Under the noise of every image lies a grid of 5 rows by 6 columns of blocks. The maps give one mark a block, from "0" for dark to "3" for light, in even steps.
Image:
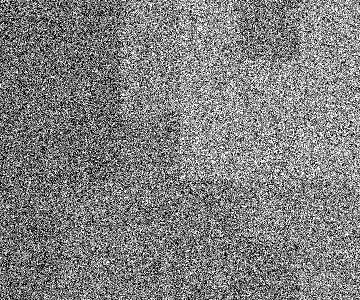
0 0 2 3 1 3
0 0 2 3 3 3
0 0 1 3 3 3
0 1 1 1 2 2
0 1 1 1 1 2
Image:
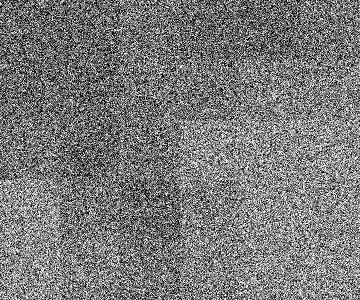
0 0 1 0 0 1
0 0 1 1 2 2
1 0 1 3 3 3
3 1 0 2 3 3
3 2 1 2 3 3
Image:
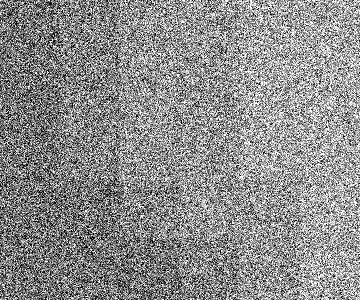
0 1 2 2 3 3
0 1 2 2 3 3
0 1 2 2 3 3
0 0 1 2 2 3
0 0 0 1 2 3
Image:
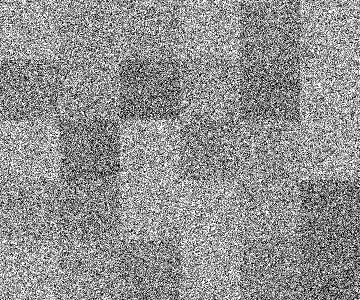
3 2 2 3 1 3
1 2 0 2 0 3
3 0 3 1 2 3
2 1 3 3 2 0
3 2 1 3 1 0
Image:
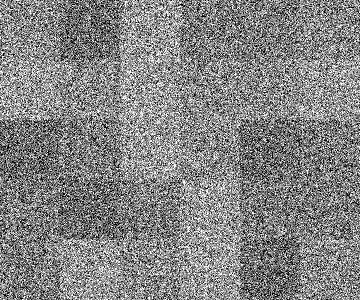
2 0 3 1 1 2
3 2 3 2 2 3
0 1 3 2 0 1
1 0 1 3 1 1
1 3 2 3 0 2
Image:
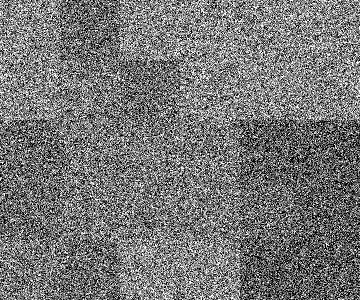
3 1 3 3 3 3
3 2 1 3 3 3
1 2 2 2 0 0
1 2 2 2 1 0
2 1 3 3 0 0
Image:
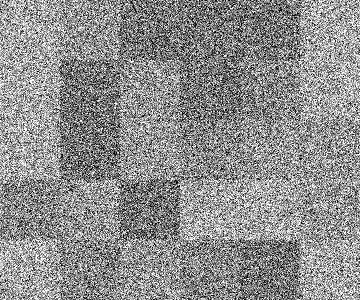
3 2 0 0 0 3
3 0 2 0 1 3
3 0 2 1 2 2
1 2 0 3 3 2
3 1 2 1 0 3
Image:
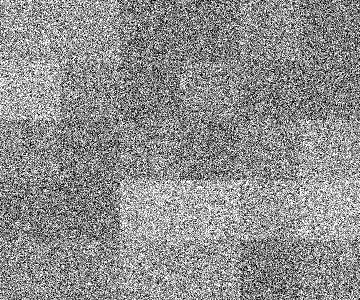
2 2 0 0 1 0
3 1 0 1 0 0
1 0 1 0 1 2
0 0 3 3 2 3
1 1 2 2 0 1
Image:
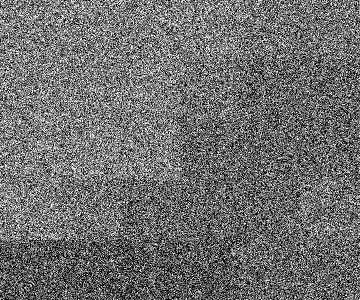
3 3 3 3 2 2
3 3 3 2 1 1
3 3 3 1 1 1
3 2 1 1 1 2
0 0 0 0 1 1
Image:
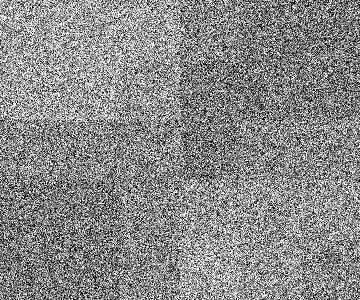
3 3 3 1 0 0
3 3 2 0 0 0
1 1 1 0 1 1
0 0 1 2 2 2
0 0 1 3 2 1
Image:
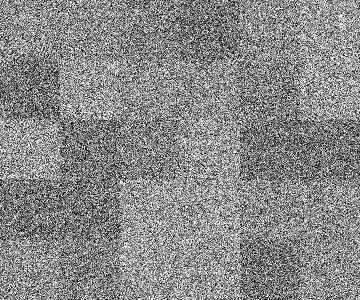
2 2 1 0 2 3
0 3 2 2 1 3
3 0 1 3 0 0
0 0 3 3 2 2
2 1 3 3 0 2
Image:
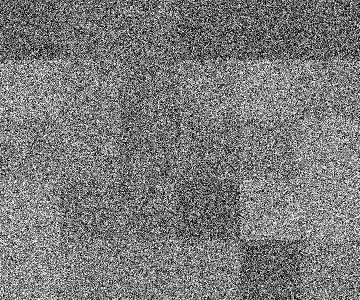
0 1 1 0 0 0
3 2 1 2 3 2
2 2 1 1 2 3
3 1 1 0 3 3
3 2 2 2 0 2
